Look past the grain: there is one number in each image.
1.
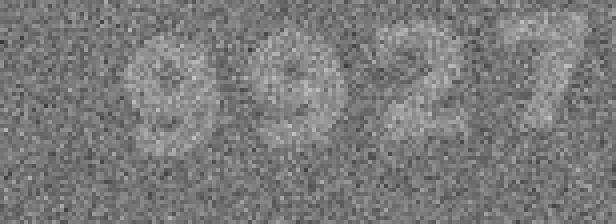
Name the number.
9927
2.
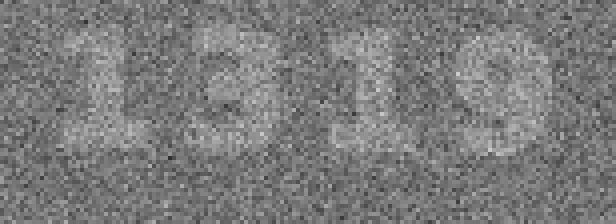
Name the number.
1319
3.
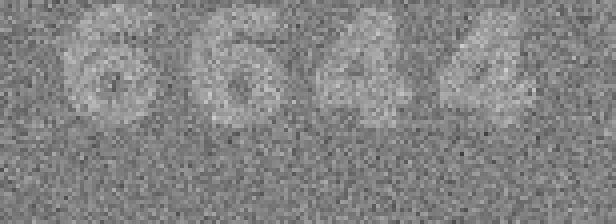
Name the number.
6644
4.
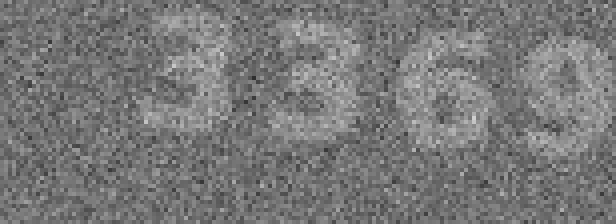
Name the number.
3369
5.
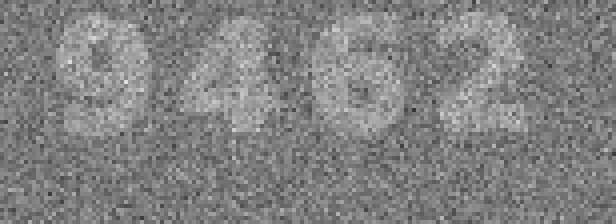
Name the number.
9462
